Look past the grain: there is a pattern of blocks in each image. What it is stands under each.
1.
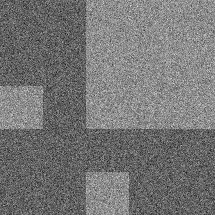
mirrored about the diagonal from the bottom left
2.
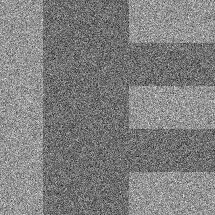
top and bottom mirror each other
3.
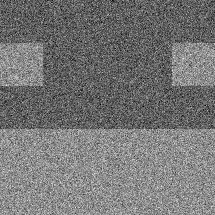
left and right mirror each other
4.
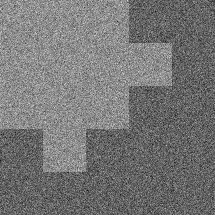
mirrored about the diagonal from the top left
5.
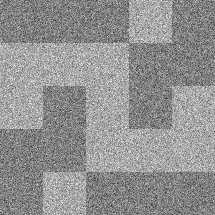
the same after a half turn
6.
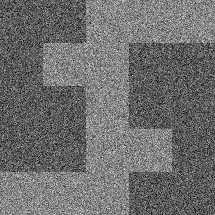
the same after a half turn
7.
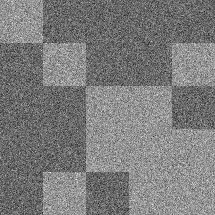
mirrored about the diagonal from the top left
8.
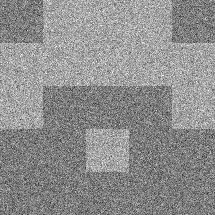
left and right mirror each other
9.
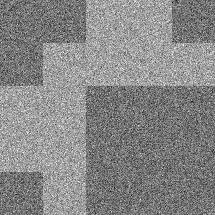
mirrored about the diagonal from the top left
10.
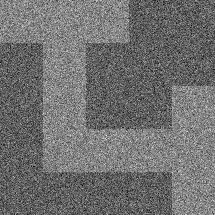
mirrored about the diagonal from the bottom left
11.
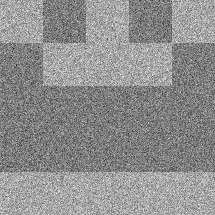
left and right mirror each other
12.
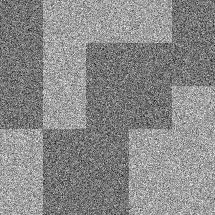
no symmetry
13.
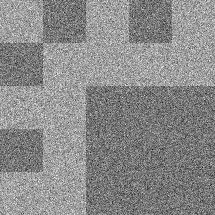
mirrored about the diagonal from the top left
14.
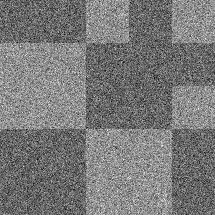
mirrored about the diagonal from the bottom left
